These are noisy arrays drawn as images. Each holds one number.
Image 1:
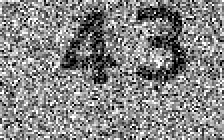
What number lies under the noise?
43
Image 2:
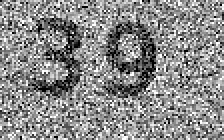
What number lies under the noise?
39
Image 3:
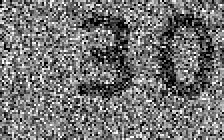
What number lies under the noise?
30
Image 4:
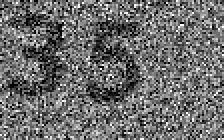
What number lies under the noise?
35
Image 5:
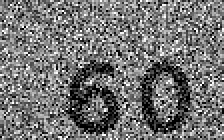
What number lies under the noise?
60
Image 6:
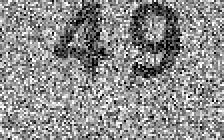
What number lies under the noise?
49
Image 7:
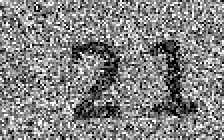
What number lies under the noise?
21
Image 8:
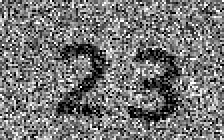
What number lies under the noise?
23
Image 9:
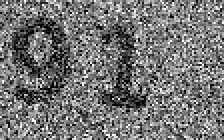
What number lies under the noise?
91
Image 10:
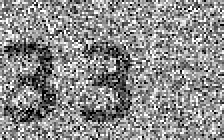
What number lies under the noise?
33
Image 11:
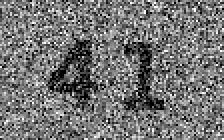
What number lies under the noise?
41
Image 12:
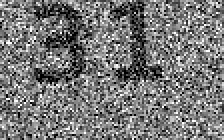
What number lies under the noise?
31
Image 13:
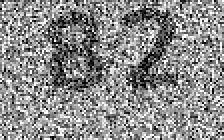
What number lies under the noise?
82
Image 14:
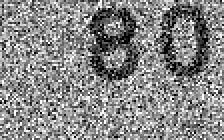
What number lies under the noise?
80
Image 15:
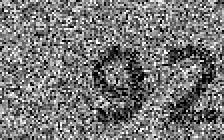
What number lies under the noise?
92
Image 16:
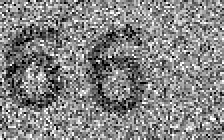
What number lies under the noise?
66
